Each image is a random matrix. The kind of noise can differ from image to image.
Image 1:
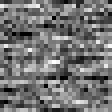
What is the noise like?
streaked along the rows
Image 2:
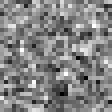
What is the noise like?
blotchy
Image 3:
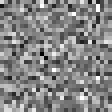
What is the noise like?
low rank plus noise
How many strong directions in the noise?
five to eight
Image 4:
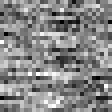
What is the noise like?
streaked along the rows
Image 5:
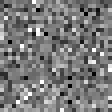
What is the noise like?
heavy tails
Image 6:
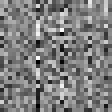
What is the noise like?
columns of uneven size
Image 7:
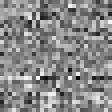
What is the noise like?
low rank plus noise
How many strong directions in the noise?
one
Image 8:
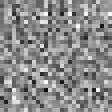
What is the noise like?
low rank plus noise
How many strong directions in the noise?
one
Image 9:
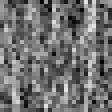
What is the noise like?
streaked along the columns
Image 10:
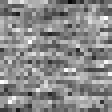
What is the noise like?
streaked along the rows
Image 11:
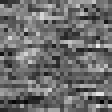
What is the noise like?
streaked along the rows
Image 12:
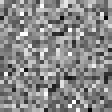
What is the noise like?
independent entries
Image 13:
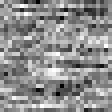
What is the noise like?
streaked along the rows
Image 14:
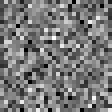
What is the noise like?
independent entries
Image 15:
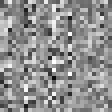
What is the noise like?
columns of uneven size
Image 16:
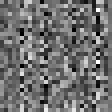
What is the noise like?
columns of uneven size
